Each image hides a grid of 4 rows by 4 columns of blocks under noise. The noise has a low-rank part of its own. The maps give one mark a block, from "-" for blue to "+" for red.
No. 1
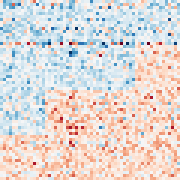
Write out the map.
- - - -
- - - +
- + + +
+ + + +
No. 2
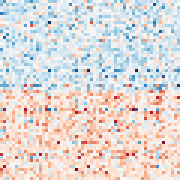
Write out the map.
- - - -
- - - -
+ + + +
+ + + +
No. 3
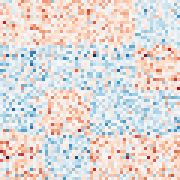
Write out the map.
+ + + -
- - - +
- + - -
+ - + +
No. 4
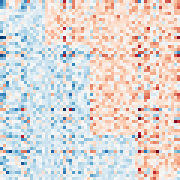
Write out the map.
- + + +
- - + +
- - + +
- - - +
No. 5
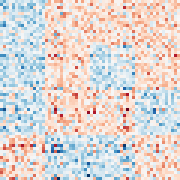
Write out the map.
- + + +
- + - +
- + + -
+ - - +
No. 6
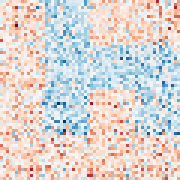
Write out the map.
+ - + +
+ - - -
+ - + -
+ + + +
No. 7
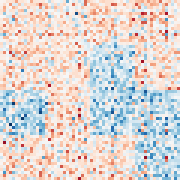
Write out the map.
+ + + +
+ + - +
- + - -
+ + + -
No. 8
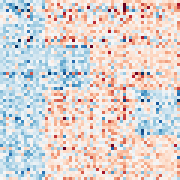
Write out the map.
- + + +
- - + +
- + + -
- + + +
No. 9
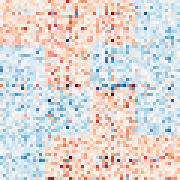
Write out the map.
+ + + -
- + - -
- - + -
- + + +
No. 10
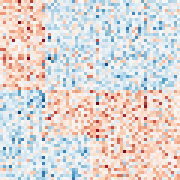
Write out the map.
+ - - -
+ - - -
- + + +
- - + +
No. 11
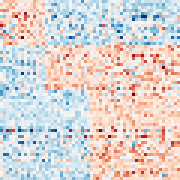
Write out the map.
+ - - -
- + + +
- - + +
- - + +
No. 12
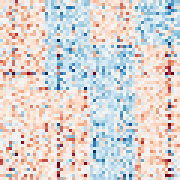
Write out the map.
+ - + -
+ - - +
+ + - +
+ + - +
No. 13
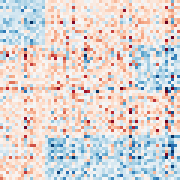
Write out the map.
- + + +
+ + + -
+ + + +
+ - - -
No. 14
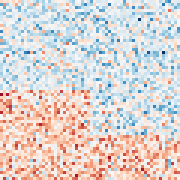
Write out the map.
- - - -
- - - -
+ + - -
+ + + +
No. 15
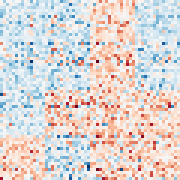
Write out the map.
- - + -
- - + -
- + + +
+ - + +
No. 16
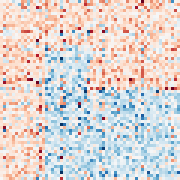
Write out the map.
+ + + +
+ - + +
+ - - -
+ - - -
